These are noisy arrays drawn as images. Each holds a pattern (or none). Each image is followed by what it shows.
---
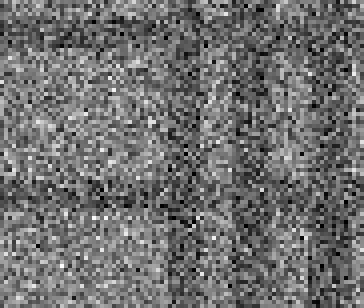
bands of rows crossing bands of columns
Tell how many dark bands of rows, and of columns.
2 and 3
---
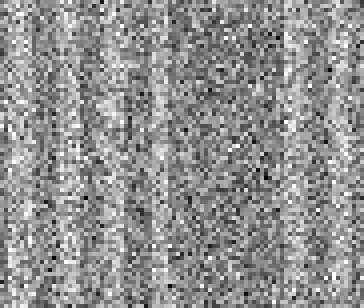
bands of columns
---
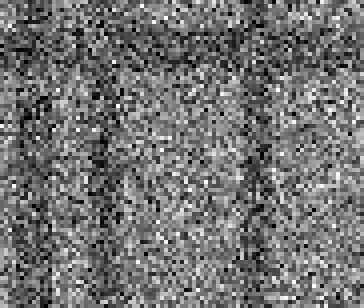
bands of rows crossing bands of columns
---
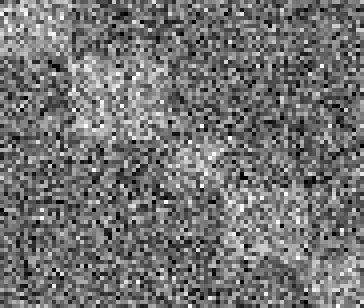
blocks along the diagonal
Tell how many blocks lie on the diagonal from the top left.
5
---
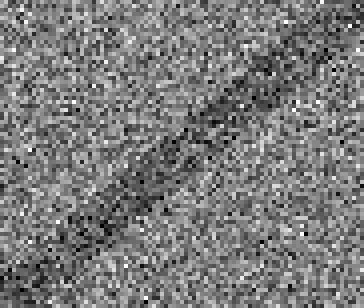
a diagonal band
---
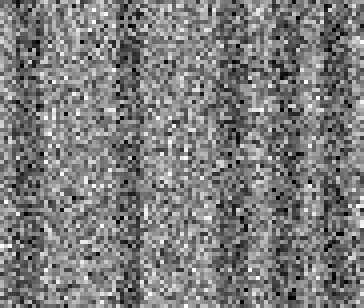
bands of columns
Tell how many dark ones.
5
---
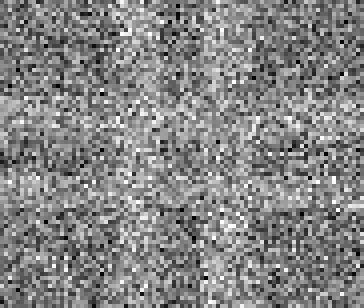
bands of rows crossing bands of columns
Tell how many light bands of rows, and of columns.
2 and 2
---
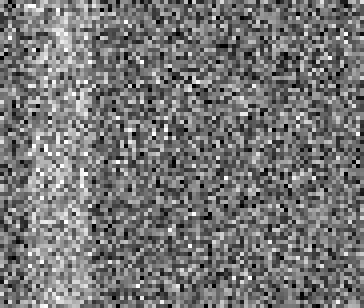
one band of columns
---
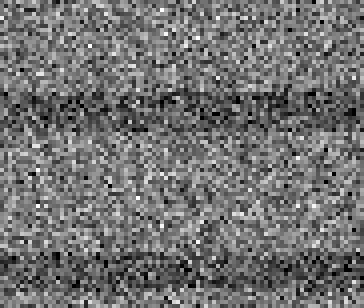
bands of rows
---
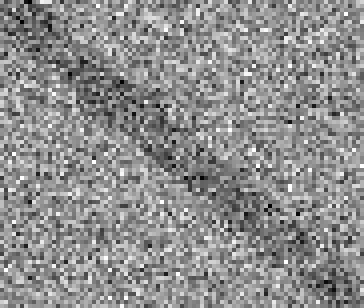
a diagonal band
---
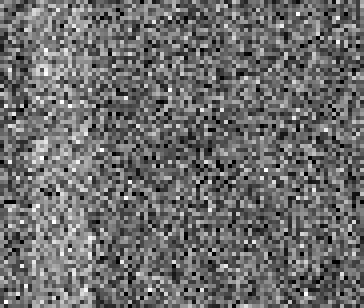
one band of columns
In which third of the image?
left
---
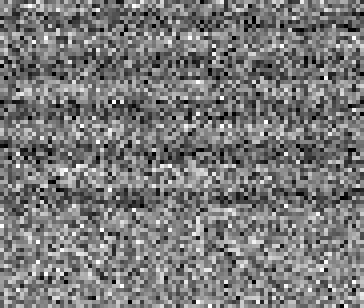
bands of rows
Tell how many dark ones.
5
